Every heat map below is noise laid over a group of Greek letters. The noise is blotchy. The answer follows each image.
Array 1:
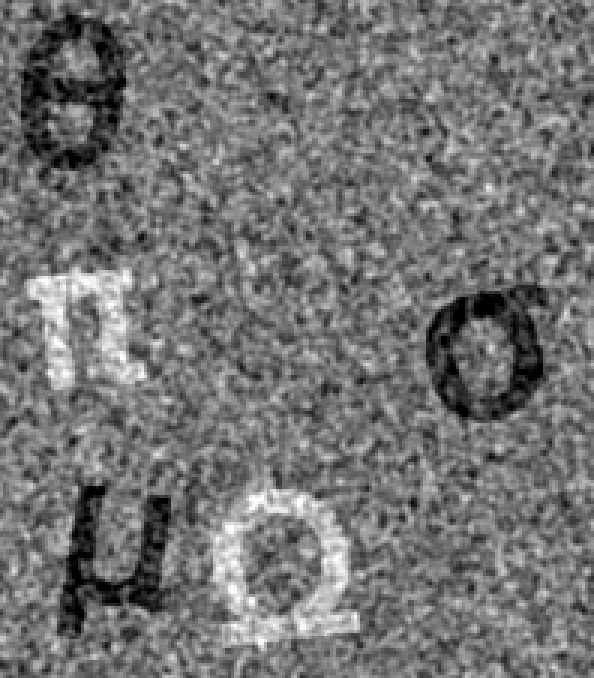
top left: dark theta; middle left: light pi; middle right: dark sigma; bottom left: dark mu; bottom middle: light omega
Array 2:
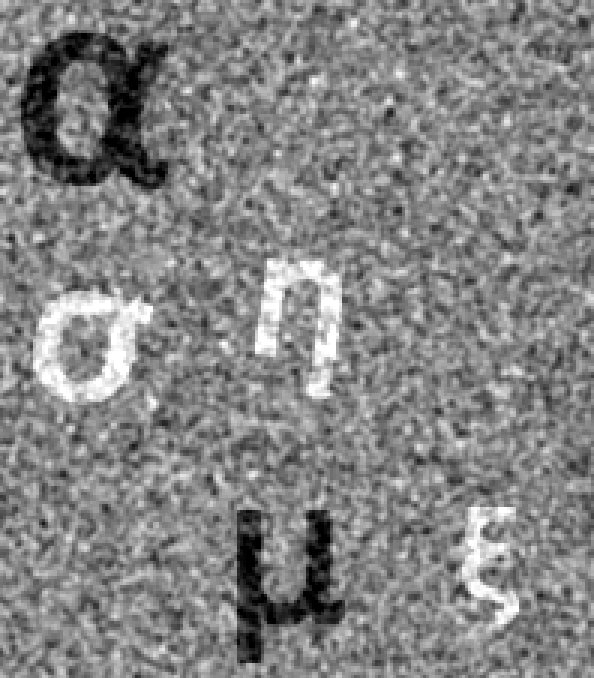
top left: dark alpha; middle left: light sigma; centre: light eta; bottom middle: dark mu; bottom right: light xi
